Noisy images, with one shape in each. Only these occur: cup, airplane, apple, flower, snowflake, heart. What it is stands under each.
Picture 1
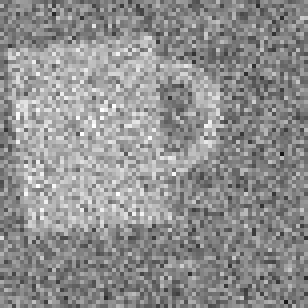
cup
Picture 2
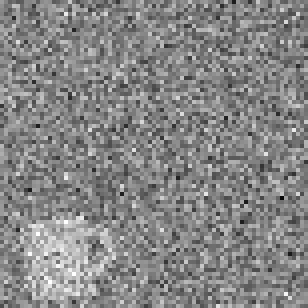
cup
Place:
bottom left
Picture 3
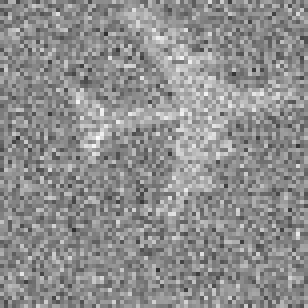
airplane
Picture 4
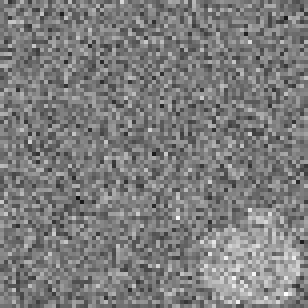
apple
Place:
bottom right
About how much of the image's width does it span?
a third
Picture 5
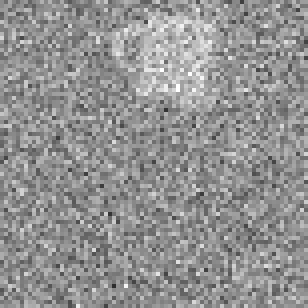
cup
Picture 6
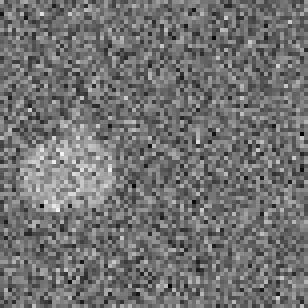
apple
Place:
middle left
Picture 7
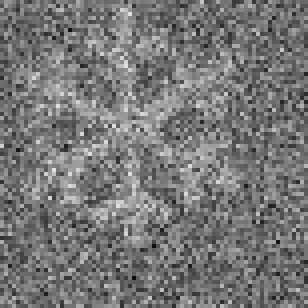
snowflake
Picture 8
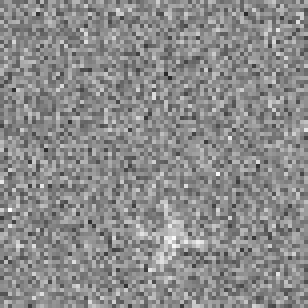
airplane
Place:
bottom middle
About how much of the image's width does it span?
a quarter
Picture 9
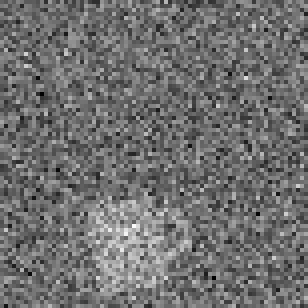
cup
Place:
bottom middle
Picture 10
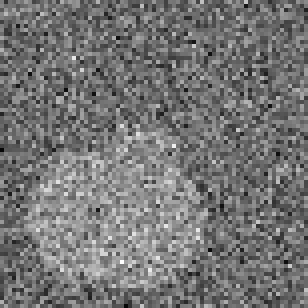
apple
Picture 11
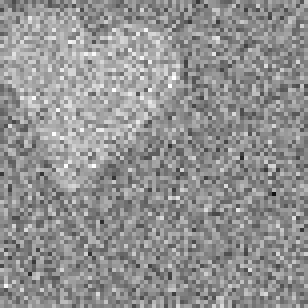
heart
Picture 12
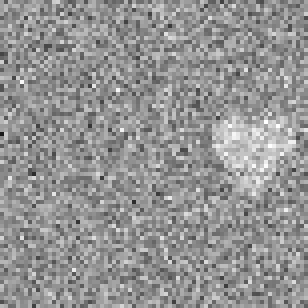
heart
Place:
middle right
